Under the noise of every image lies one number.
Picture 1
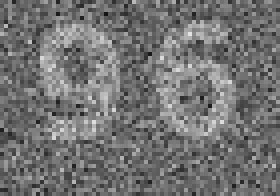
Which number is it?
96
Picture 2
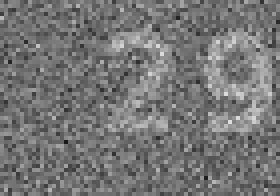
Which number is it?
29
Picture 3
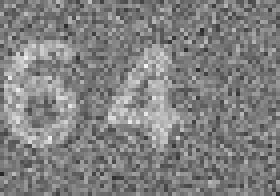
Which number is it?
64
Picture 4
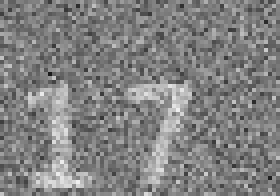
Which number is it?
17
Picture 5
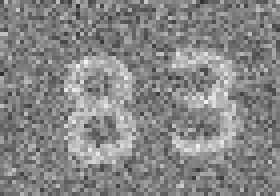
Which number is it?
83
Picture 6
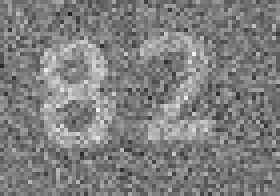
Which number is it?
82
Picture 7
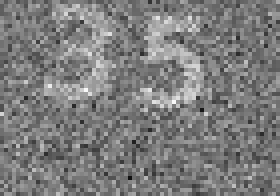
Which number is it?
35
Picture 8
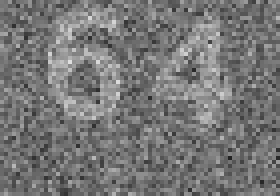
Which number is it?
64
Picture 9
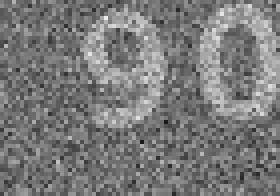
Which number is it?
90
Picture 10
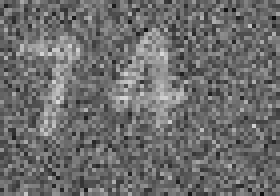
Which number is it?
74
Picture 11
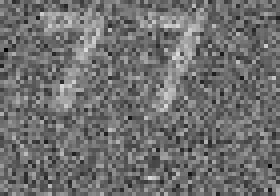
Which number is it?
77
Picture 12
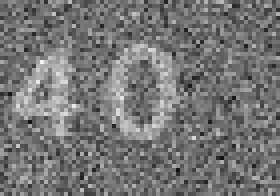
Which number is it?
40
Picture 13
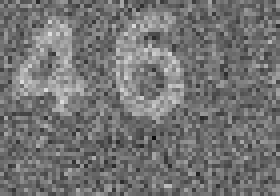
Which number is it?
46
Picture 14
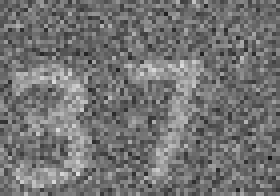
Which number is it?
37
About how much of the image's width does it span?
two thirds
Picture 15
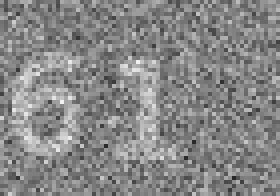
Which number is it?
61
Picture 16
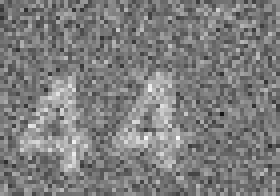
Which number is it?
44
